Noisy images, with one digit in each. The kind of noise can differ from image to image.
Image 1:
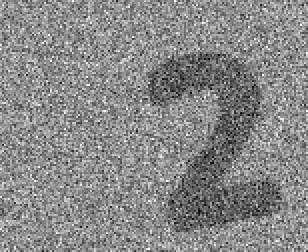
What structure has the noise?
independent entries
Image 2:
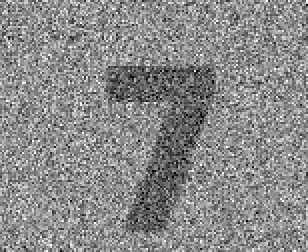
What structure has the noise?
low rank plus noise
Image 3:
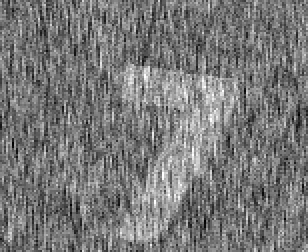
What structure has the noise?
streaked along the columns
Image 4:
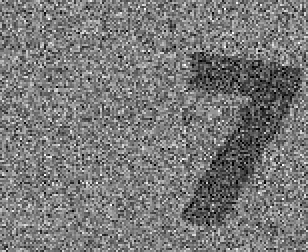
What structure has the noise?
low rank plus noise
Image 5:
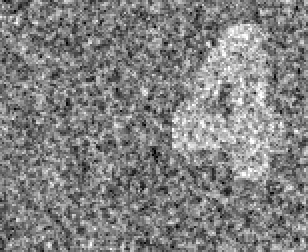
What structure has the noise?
blotchy
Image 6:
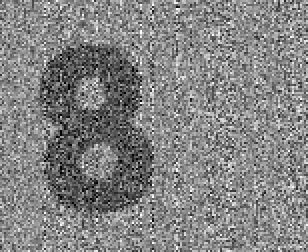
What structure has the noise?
columns of uneven size
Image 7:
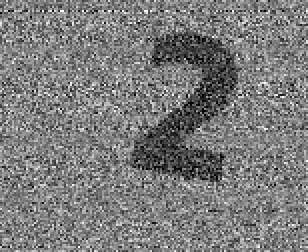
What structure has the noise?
rows of uneven size
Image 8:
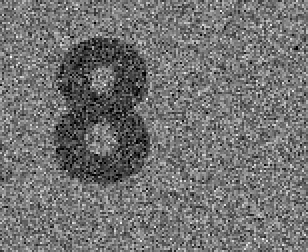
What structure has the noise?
independent entries
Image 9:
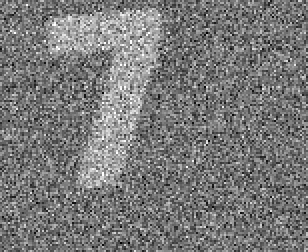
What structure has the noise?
low rank plus noise
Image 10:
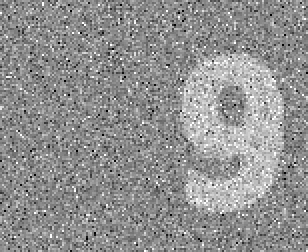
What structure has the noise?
heavy tails
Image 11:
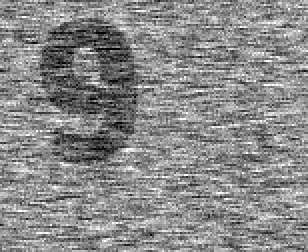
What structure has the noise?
streaked along the rows
